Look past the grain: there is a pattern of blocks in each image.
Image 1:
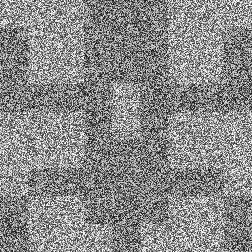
left and right mirror each other
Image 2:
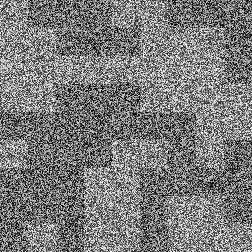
no symmetry
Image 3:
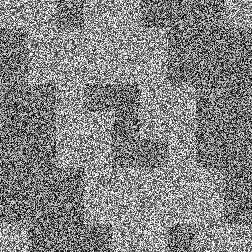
the same after a half turn
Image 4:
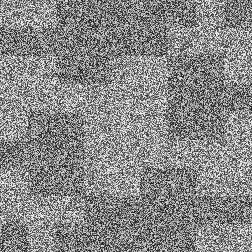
the same after a half turn
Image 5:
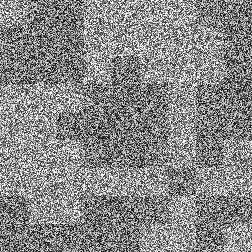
mirrored about the diagonal from the top left
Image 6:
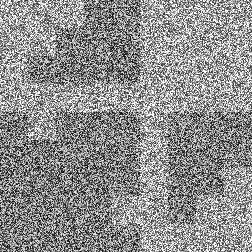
mirrored about the diagonal from the bottom left
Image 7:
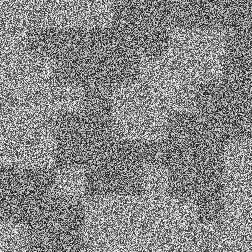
mirrored about the diagonal from the bottom left
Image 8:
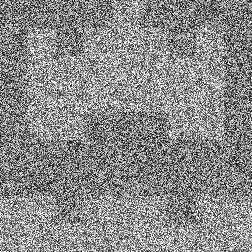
left and right mirror each other
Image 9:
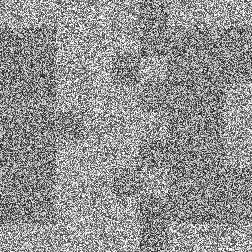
top and bottom mirror each other
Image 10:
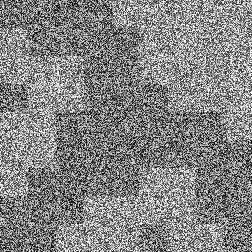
mirrored about the diagonal from the bottom left
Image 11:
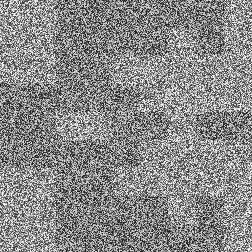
top and bottom mirror each other
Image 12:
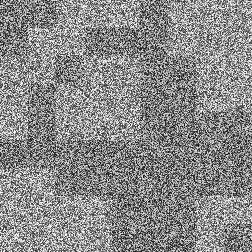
mirrored about the diagonal from the top left
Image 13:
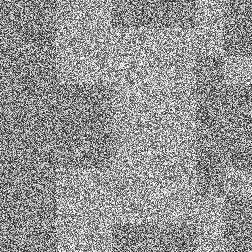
top and bottom mirror each other
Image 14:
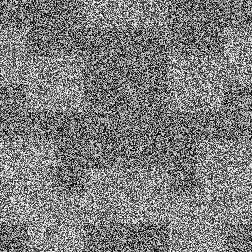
left and right mirror each other
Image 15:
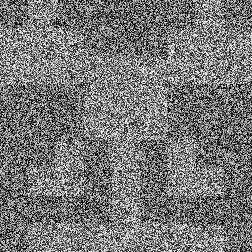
left and right mirror each other
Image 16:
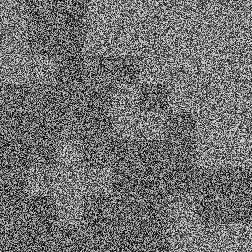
mirrored about the diagonal from the bottom left
